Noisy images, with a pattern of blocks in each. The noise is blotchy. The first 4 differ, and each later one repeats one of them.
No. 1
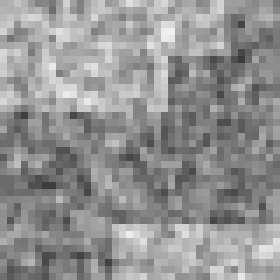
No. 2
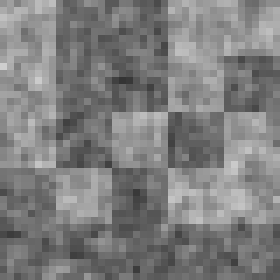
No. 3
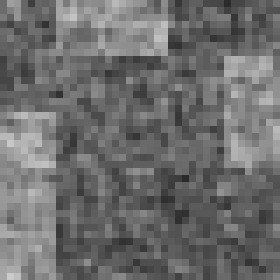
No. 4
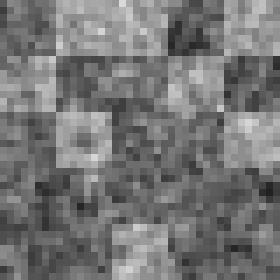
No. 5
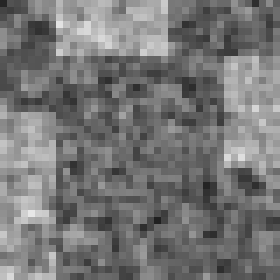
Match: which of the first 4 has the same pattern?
3
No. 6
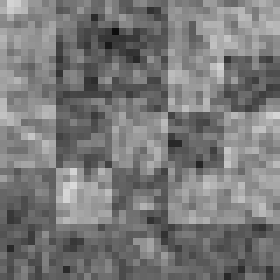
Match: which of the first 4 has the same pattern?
2
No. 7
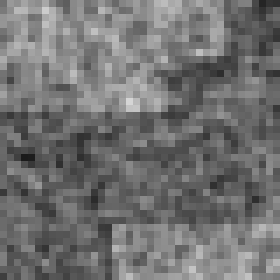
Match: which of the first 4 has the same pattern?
1
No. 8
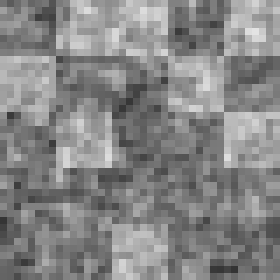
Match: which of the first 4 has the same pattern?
4
